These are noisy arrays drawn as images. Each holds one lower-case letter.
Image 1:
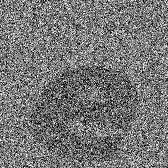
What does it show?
dark e
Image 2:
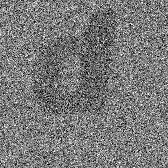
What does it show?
dark d
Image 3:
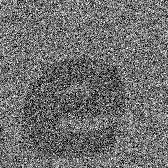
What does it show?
dark e
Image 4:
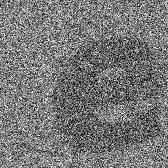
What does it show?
dark e
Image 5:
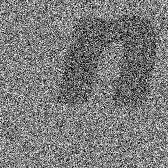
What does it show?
dark n
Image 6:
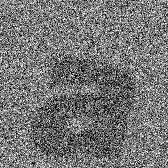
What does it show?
dark a
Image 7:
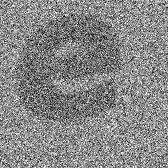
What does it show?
dark e
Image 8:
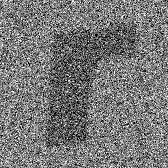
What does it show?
dark r
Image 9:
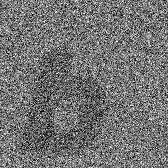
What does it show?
dark b
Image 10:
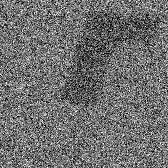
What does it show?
dark r
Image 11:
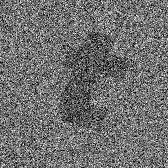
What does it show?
dark t
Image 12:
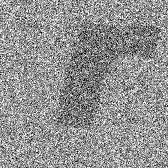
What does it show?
dark r
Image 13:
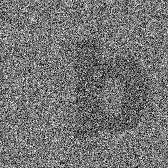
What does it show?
dark b
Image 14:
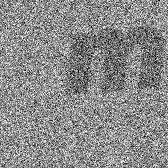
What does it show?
dark m
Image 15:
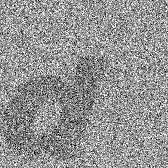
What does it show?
dark d
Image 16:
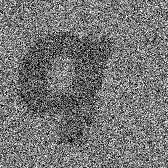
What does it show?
dark q
